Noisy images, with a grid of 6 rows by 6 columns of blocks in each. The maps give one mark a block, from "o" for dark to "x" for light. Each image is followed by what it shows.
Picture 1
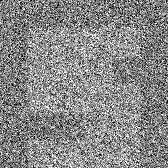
o o o o o o
o x x x x o
o x x x o o
o x x x x o
o o o x x o
o x x x x o
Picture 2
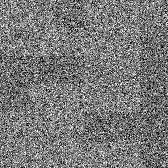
x x o x x x
x x x x x o
o o o x x o
o x x x x o
x x x o o o
x x x x x o
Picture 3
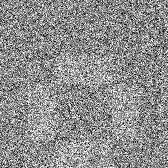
o o o o o o
o o o o o o
o o x x o o
o x o o x o
o x o o x o
o o x x o o
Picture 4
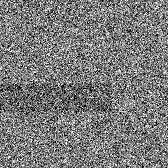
x x x x x x
x x x x x x
x x x x x x
o o o o x x
x x x x x x
x x x x x x
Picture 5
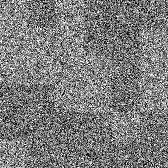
x o x o o o
x x x o o x
x x x x o x
o o x x o x
o o o o x o
x o o o o o
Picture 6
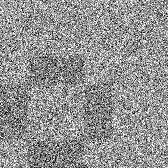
x x x x x x
x x x x x x
x o o x x x
o x x o x x
o x x o x x
x o o x x x
